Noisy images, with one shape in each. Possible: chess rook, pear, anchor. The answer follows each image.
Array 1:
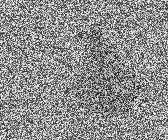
pear
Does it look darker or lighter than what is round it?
darker
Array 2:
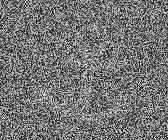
anchor
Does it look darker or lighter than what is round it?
lighter
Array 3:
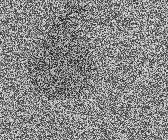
pear
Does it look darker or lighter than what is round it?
darker
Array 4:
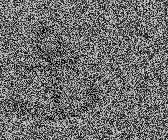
anchor
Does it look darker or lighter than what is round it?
darker
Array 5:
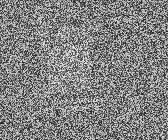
chess rook
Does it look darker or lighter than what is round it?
lighter
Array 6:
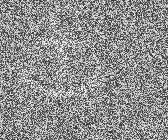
anchor
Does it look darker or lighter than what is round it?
lighter
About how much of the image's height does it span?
two thirds
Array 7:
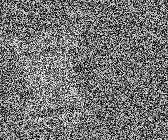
chess rook
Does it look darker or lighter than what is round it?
lighter
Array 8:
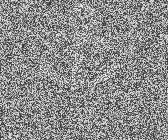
anchor
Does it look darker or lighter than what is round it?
lighter
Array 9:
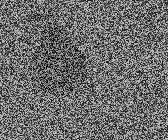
pear
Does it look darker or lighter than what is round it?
darker
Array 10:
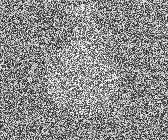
pear
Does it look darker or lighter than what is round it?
lighter
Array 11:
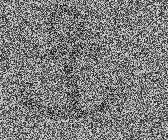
anchor
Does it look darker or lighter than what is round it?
darker
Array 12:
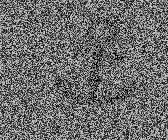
anchor
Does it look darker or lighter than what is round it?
darker
